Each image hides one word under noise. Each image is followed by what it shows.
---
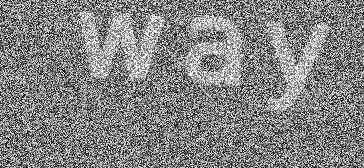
way
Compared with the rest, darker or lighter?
lighter
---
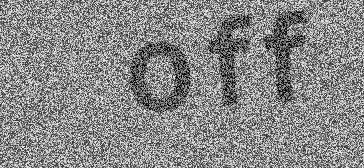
off
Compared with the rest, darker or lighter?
darker
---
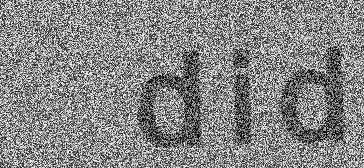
did
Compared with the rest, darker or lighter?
darker
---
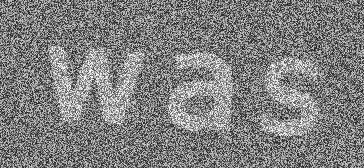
was
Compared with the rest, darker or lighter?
lighter
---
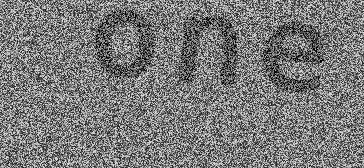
one
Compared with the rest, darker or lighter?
darker
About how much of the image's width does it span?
two thirds
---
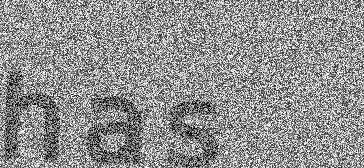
has
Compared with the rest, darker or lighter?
darker
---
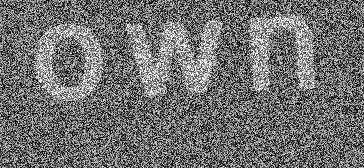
own
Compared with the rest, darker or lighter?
lighter
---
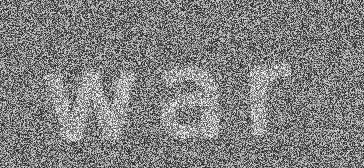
war
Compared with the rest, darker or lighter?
lighter
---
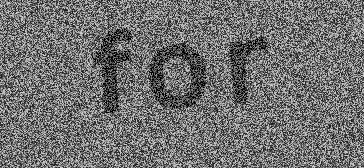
for
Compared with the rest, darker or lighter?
darker
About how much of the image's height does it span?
half
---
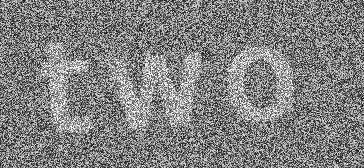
two
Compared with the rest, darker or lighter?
lighter
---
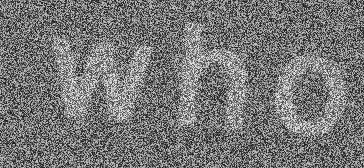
who
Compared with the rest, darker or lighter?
lighter
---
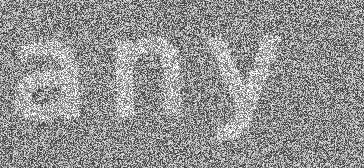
any
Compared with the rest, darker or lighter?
lighter
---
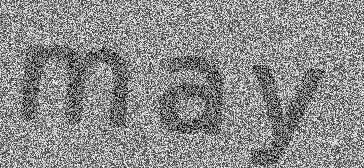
may
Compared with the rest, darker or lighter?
darker
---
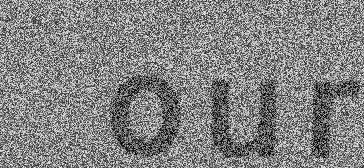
our
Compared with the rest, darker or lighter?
darker
